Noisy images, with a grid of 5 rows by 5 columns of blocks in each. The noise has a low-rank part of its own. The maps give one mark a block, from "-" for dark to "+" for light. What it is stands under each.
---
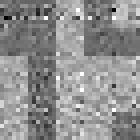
--+-+
--+--
+-+++
+-+++
+-++-
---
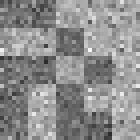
--+++
++-++
--+-+
-+-++
-+--+
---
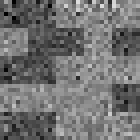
--+++
+--+-
--+++
++++-
--+++
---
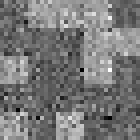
-+++-
---++
+--+-
-----
+-+--
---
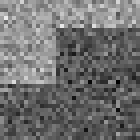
+++++
++---
++---
-----
-----
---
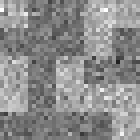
+--++
---+-
+-+--
+-+++
----+
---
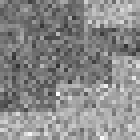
---++
-----
----+
--+++
+++++
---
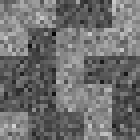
++--+
+-+++
--+--
--++-
+--+-
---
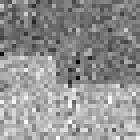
-----
-----
++---
+++++
+++++
